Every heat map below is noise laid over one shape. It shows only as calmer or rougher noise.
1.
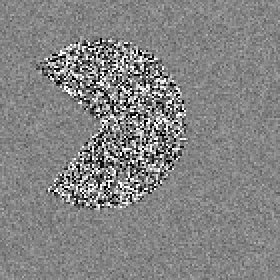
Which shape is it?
disc with a wedge cut out
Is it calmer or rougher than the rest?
rougher
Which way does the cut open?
left
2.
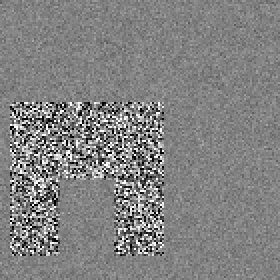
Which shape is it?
square with a notch
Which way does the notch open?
down
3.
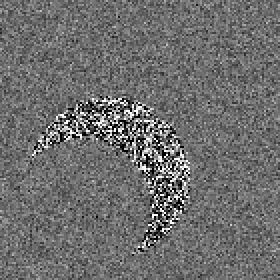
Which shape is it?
crescent
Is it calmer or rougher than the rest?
rougher
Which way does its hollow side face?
down and left
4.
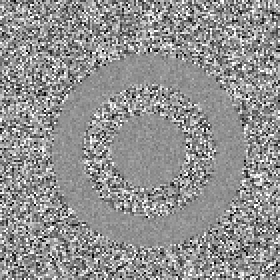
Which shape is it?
bullseye
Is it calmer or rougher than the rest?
calmer
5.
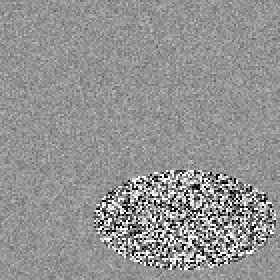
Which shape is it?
ellipse
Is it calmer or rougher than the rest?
rougher
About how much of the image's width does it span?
two thirds
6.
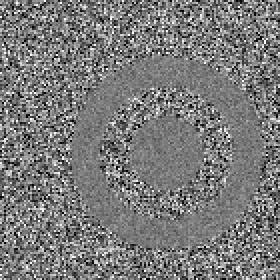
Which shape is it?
bullseye
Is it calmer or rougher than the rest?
calmer
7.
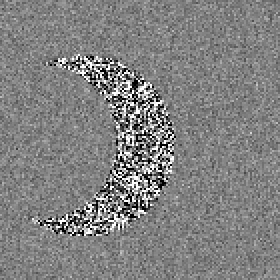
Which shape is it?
crescent
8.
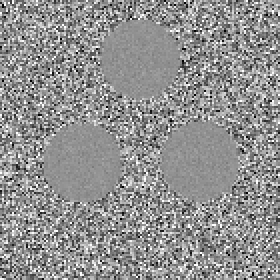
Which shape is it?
three dots
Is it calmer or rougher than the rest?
calmer
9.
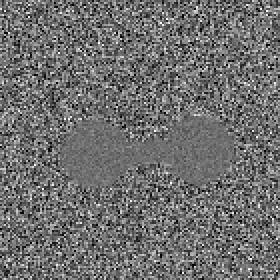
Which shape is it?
dumbbell
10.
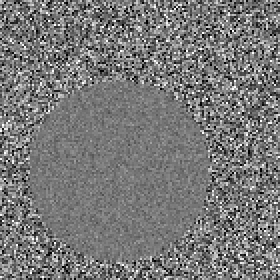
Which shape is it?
disc
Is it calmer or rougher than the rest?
calmer
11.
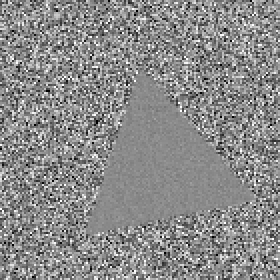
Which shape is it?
triangle
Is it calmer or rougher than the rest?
calmer
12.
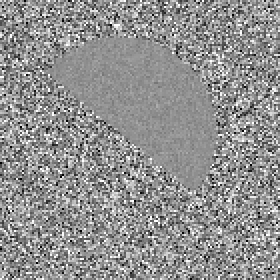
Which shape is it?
half disc
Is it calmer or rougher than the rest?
calmer
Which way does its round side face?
up and right
